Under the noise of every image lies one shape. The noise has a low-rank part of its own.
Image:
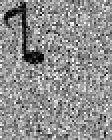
musical note
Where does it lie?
top left
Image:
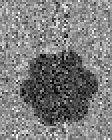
flower
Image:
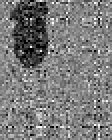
footprint
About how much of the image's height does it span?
half
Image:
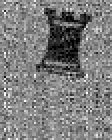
chess rook
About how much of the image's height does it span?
half
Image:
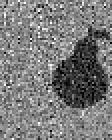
pear
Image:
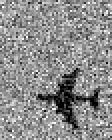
airplane
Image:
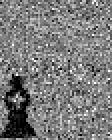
chess bishop
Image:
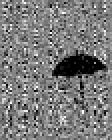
umbrella
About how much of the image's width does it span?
half
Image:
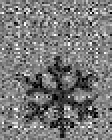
snowflake
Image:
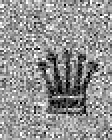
chess queen
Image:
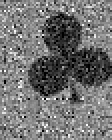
club
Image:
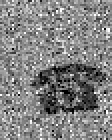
telephone
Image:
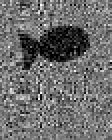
fish
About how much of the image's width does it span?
two thirds
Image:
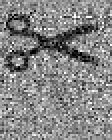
pair of scissors
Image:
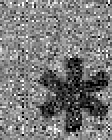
asterisk
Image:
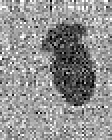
footprint
